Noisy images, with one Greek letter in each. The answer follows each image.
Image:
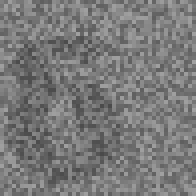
delta
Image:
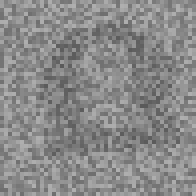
omega
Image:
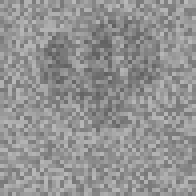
phi
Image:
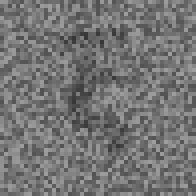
xi
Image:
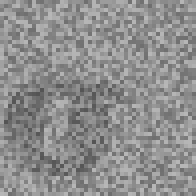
sigma
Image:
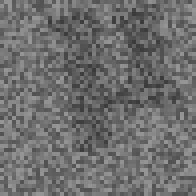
mu
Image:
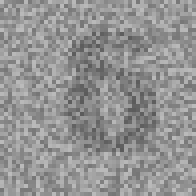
delta
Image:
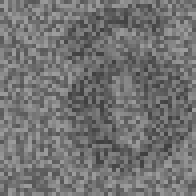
delta
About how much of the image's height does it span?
nearly all
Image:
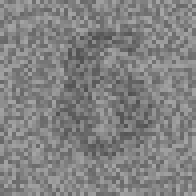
delta
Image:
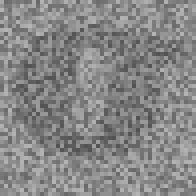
sigma
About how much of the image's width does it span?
nearly all
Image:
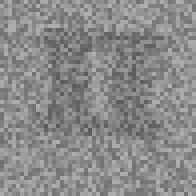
pi
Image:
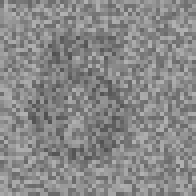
delta
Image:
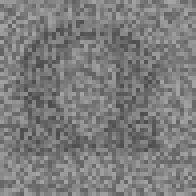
omega
